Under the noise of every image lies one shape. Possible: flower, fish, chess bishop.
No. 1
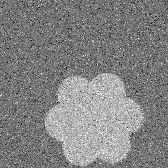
light flower
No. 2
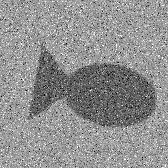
dark fish
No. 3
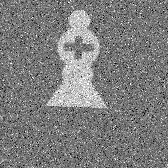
light chess bishop
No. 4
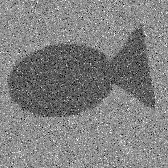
dark fish
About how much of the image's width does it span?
nearly all
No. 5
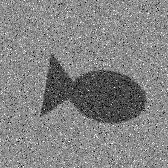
dark fish
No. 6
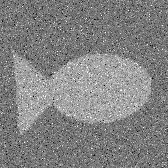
light fish
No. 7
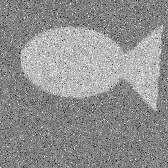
light fish
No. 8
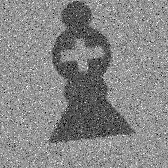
dark chess bishop
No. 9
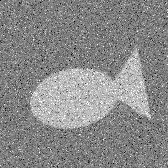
light fish
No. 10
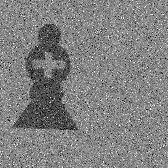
dark chess bishop
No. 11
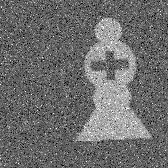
light chess bishop
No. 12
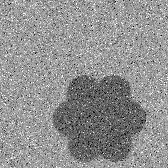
dark flower
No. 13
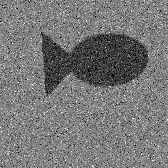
dark fish
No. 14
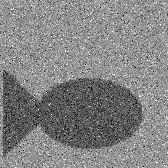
dark fish
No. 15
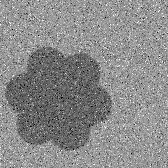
dark flower
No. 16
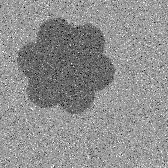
dark flower
